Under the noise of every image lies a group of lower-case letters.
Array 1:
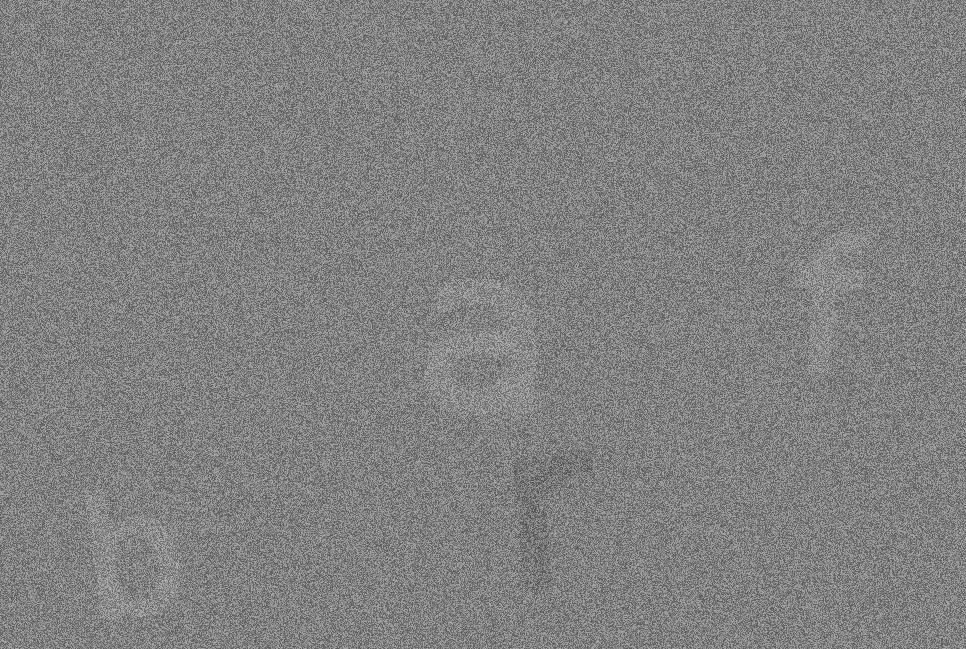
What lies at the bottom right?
nothing
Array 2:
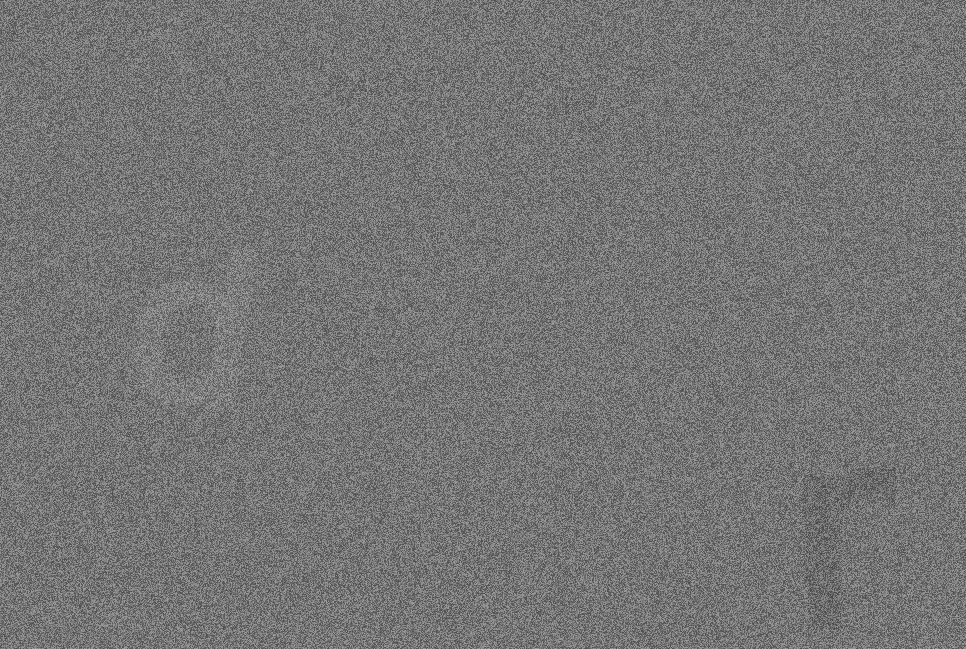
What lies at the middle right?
nothing
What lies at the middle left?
d
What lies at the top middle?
nothing
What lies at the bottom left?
nothing
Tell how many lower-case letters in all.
2
